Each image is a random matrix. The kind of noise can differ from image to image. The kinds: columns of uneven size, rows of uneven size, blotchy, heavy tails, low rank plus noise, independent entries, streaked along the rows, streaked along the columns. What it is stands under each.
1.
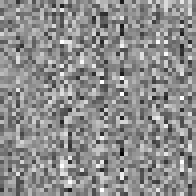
columns of uneven size
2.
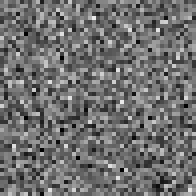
independent entries
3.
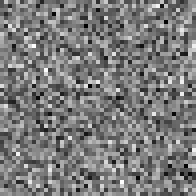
independent entries
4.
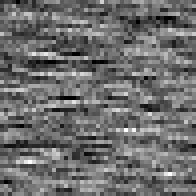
streaked along the rows
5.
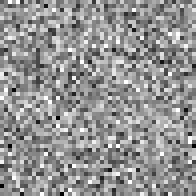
independent entries
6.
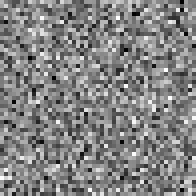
independent entries
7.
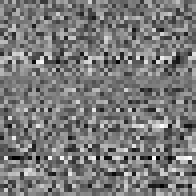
rows of uneven size
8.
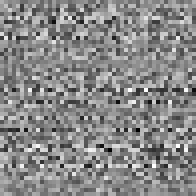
rows of uneven size
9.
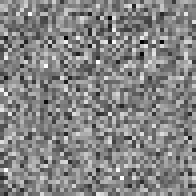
low rank plus noise
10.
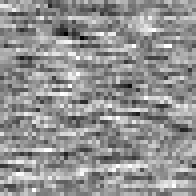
streaked along the rows
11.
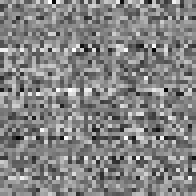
rows of uneven size
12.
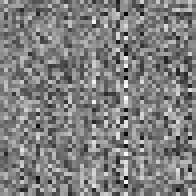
columns of uneven size
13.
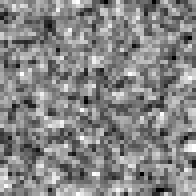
blotchy
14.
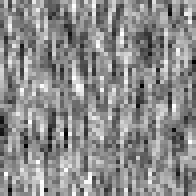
streaked along the columns
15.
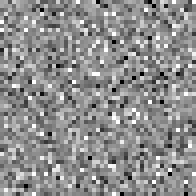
heavy tails
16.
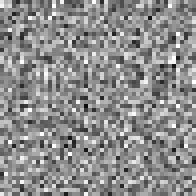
low rank plus noise
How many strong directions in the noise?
two
